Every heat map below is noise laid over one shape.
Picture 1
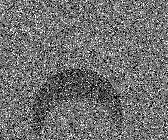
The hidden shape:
crescent
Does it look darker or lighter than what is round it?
darker
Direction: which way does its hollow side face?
down
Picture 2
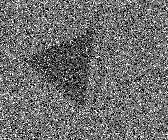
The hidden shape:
triangle
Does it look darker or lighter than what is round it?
darker
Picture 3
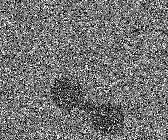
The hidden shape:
dumbbell
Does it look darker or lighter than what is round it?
darker
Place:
bottom middle
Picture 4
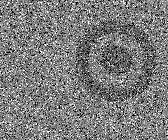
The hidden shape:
bullseye
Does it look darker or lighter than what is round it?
darker
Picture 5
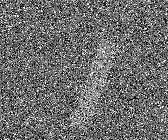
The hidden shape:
bar
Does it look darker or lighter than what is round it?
lighter
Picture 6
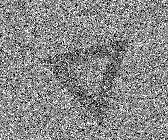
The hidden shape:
triangle frame
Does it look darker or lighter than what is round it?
darker
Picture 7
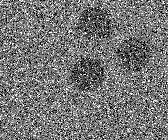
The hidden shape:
three dots
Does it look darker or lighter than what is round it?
darker
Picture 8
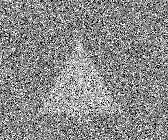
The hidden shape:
triangle
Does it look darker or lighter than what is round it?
lighter
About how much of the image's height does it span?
half
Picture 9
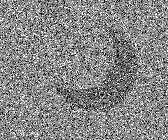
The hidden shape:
crescent
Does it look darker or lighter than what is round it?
darker
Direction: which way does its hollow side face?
up and left
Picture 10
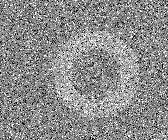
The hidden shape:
ring
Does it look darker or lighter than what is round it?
lighter
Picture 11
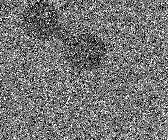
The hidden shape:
dumbbell
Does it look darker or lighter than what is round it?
darker
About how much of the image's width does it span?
half
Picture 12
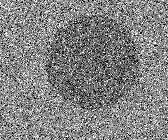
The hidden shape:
disc
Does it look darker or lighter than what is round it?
darker
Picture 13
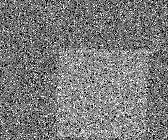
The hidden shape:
square
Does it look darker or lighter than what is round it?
lighter
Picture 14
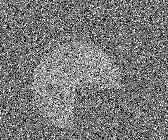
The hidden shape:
disc with a wedge cut out
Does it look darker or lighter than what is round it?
lighter
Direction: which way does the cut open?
down and right
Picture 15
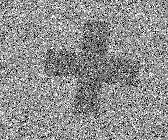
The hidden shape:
cross
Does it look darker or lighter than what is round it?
darker
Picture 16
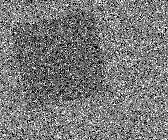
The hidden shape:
square
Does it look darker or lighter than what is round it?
darker
